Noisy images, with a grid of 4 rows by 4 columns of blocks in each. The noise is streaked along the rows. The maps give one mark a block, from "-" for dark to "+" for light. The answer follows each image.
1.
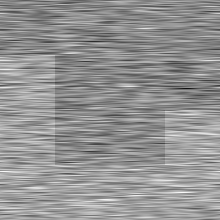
- - - -
+ - - -
+ - - +
+ + + +
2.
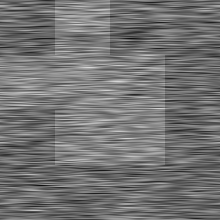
- + - -
+ + + -
- + + -
- - - -
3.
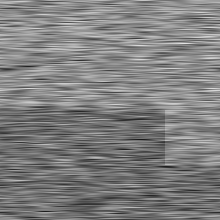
+ + + +
+ + + +
- - - +
- - - -
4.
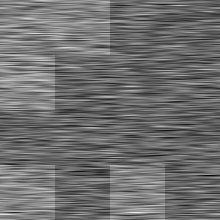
+ + - -
+ - - -
- - - -
+ - + -
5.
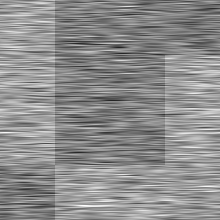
+ - - -
+ - - +
+ - - +
- + + +
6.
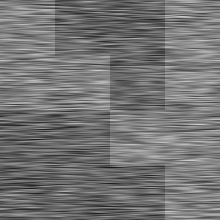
+ - - +
+ + - +
- - + +
- - - +
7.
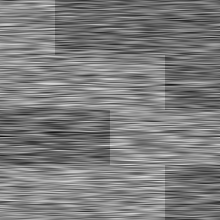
+ - - -
+ + + -
- - + +
+ + + -
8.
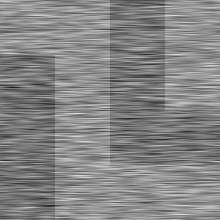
+ + - +
- + - +
- + - -
- + + +
